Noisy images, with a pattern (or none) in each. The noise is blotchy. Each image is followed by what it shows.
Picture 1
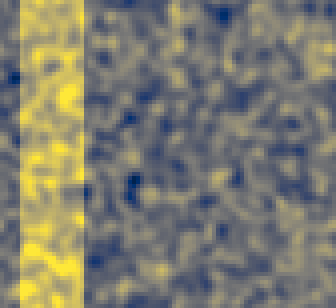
one vertical stripe
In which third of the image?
left
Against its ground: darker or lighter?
lighter
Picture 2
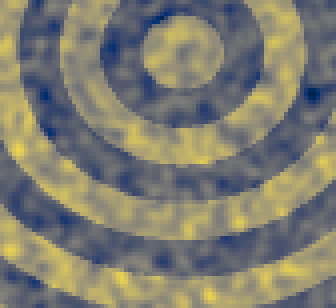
rings round one point
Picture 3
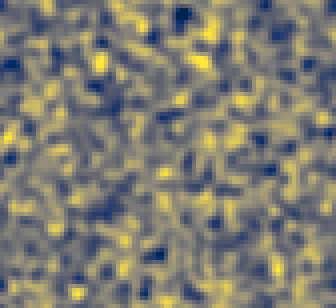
only noise
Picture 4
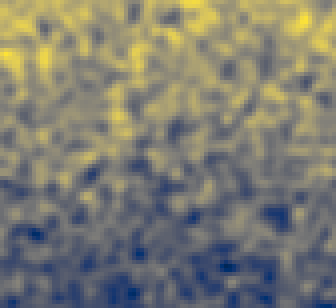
a smooth slope
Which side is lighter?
top
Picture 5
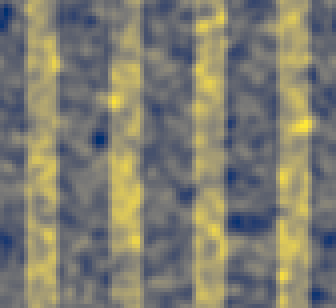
vertical stripes
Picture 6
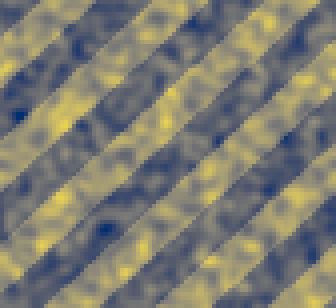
diagonal stripes
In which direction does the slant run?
bottom left to top right
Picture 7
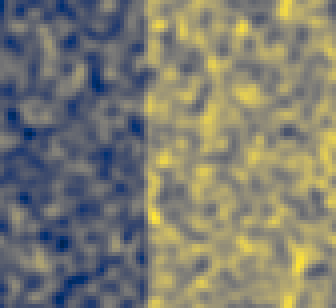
a sharp edge
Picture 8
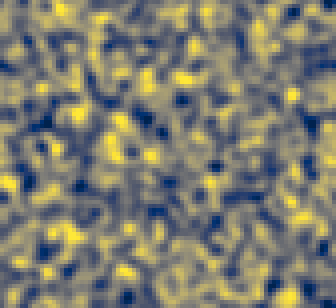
only noise
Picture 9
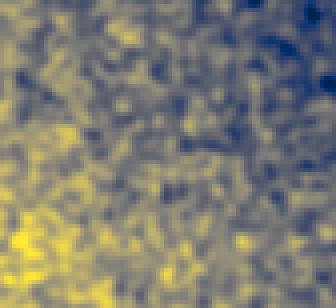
a smooth slope
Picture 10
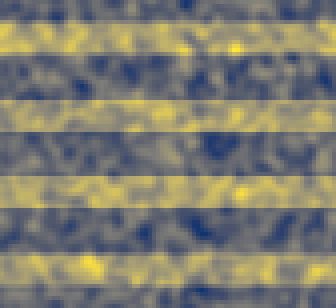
horizontal stripes
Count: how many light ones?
4
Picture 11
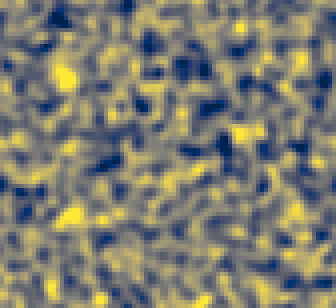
only noise
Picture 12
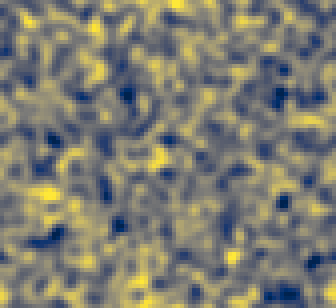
only noise
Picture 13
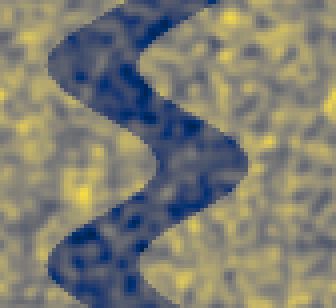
a wavy band
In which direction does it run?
top to bottom
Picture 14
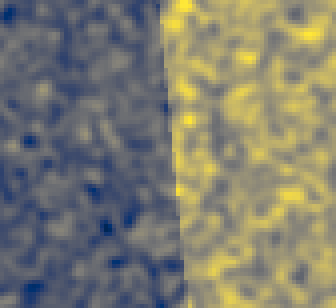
a sharp edge
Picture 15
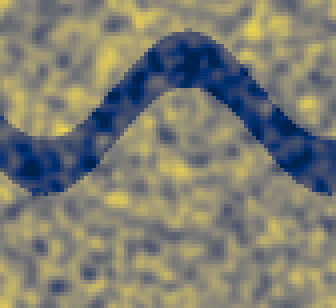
a wavy band
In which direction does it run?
left to right
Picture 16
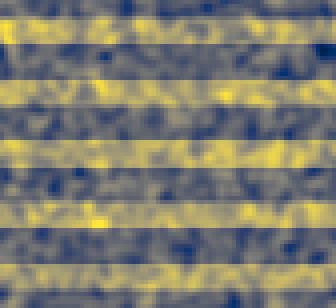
horizontal stripes
